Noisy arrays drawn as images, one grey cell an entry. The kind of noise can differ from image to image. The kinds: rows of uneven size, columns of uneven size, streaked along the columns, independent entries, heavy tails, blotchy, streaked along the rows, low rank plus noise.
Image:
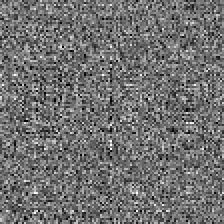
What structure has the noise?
low rank plus noise
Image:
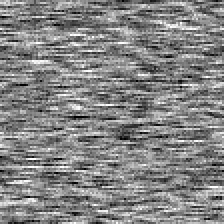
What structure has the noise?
streaked along the rows
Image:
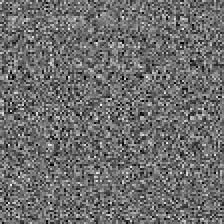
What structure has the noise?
low rank plus noise
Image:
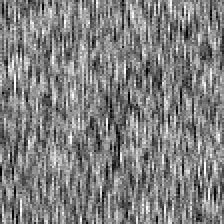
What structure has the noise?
streaked along the columns
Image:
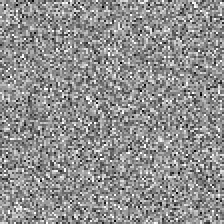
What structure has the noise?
independent entries
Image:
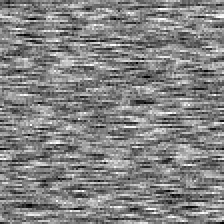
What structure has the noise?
streaked along the rows
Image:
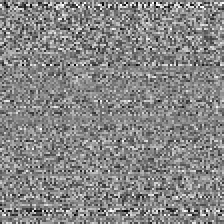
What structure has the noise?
rows of uneven size
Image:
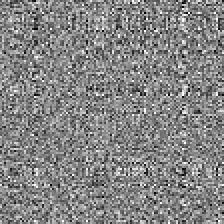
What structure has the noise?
low rank plus noise
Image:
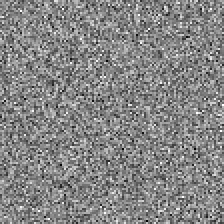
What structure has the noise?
independent entries
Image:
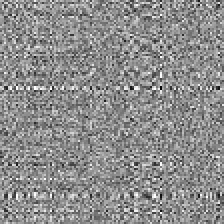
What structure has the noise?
low rank plus noise
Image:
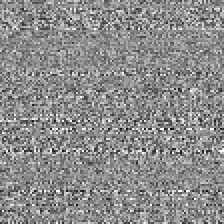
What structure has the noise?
rows of uneven size
